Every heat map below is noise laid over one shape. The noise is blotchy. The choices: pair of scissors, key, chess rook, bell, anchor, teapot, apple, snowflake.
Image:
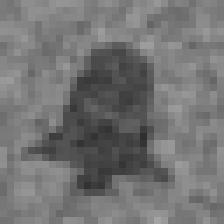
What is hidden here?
dark bell
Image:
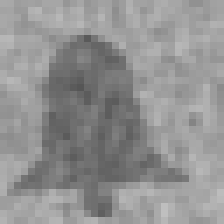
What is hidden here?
dark bell
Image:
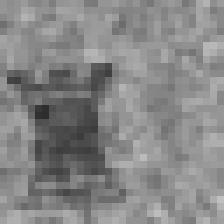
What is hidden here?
dark chess rook
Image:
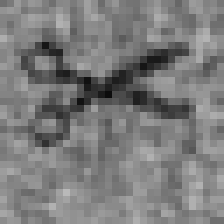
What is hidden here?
dark pair of scissors
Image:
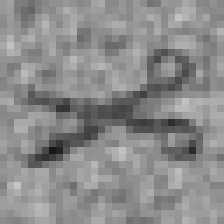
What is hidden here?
dark pair of scissors
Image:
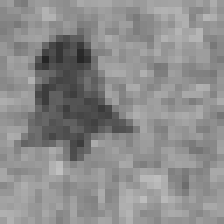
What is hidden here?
dark bell
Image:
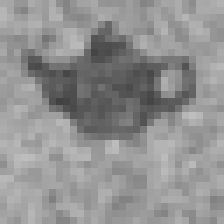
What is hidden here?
dark teapot
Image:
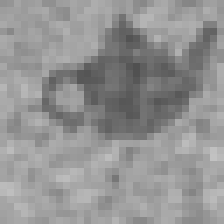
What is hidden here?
dark teapot
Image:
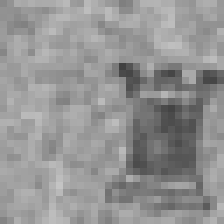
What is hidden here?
dark chess rook
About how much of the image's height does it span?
two thirds
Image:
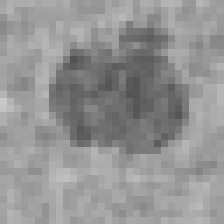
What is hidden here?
dark apple
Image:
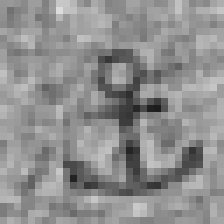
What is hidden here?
dark anchor
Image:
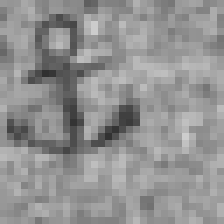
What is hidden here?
dark anchor
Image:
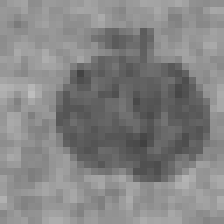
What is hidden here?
dark apple
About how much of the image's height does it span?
two thirds
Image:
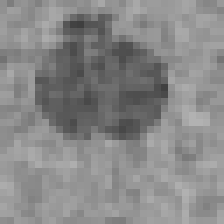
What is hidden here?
dark apple
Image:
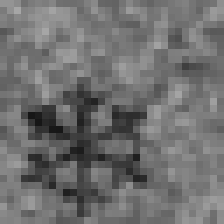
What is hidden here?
dark snowflake
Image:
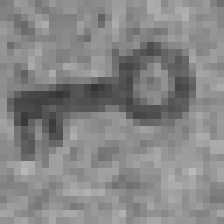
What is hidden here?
dark key
